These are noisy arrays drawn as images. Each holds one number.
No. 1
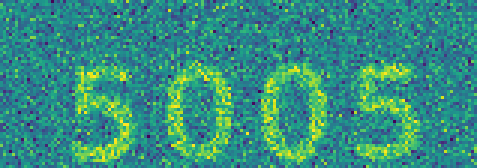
5005
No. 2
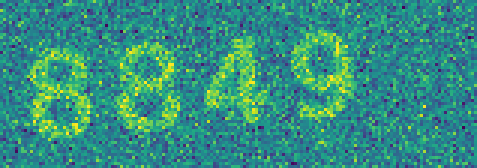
8849
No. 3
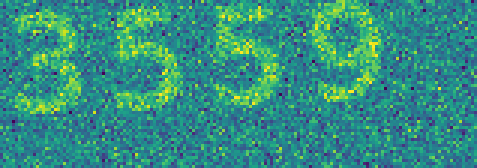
3559
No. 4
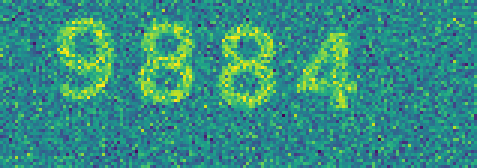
9884
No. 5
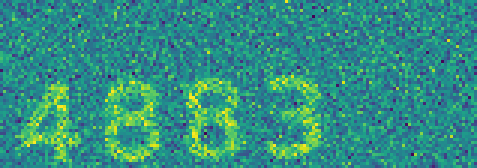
4883
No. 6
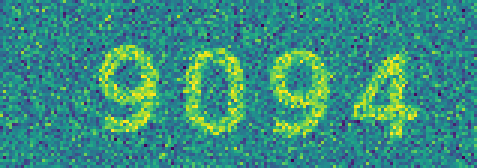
9094
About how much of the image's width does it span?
two thirds
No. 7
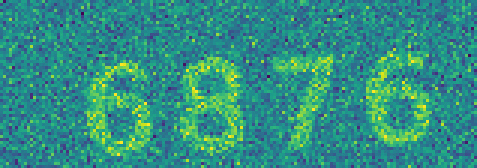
6876
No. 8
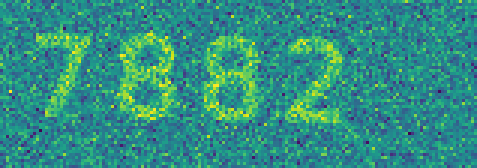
7882
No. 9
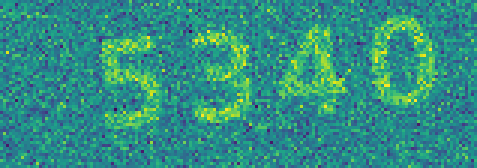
5340
